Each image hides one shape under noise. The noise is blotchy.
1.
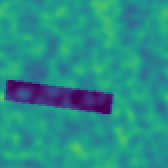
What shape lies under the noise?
bar
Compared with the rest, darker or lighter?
darker
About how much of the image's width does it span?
two thirds
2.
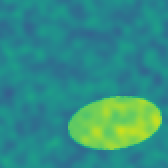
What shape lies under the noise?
ellipse
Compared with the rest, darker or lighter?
lighter
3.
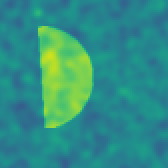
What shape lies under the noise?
half disc
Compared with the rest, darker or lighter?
lighter
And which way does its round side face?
right
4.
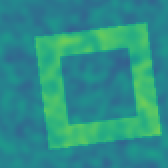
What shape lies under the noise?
square frame
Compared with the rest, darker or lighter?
lighter
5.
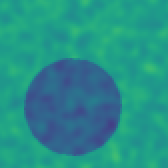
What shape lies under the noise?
disc
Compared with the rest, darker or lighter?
darker
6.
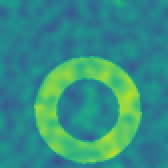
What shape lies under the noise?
ring
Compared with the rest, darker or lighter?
lighter
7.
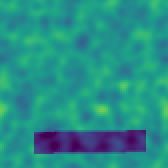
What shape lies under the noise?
bar
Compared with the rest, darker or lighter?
darker
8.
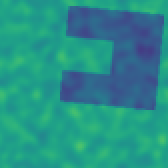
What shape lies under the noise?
square with a notch
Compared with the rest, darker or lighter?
darker
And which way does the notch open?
left
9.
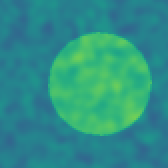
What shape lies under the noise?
disc
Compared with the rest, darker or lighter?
lighter
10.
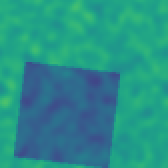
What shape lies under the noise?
square
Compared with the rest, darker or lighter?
darker
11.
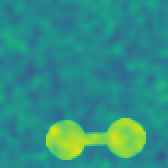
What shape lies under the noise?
dumbbell
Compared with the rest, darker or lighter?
lighter
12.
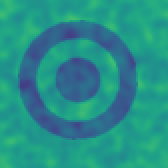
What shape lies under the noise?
bullseye
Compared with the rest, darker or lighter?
darker
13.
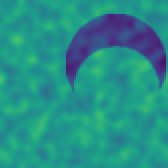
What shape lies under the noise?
crescent
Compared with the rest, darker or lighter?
darker
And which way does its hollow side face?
down
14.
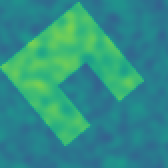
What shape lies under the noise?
square with a notch
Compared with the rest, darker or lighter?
lighter
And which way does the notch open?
down and right
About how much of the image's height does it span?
nearly all
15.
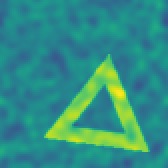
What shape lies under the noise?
triangle frame
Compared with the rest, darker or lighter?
lighter
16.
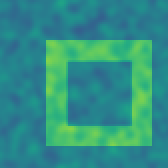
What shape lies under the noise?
square frame
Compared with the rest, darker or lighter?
lighter
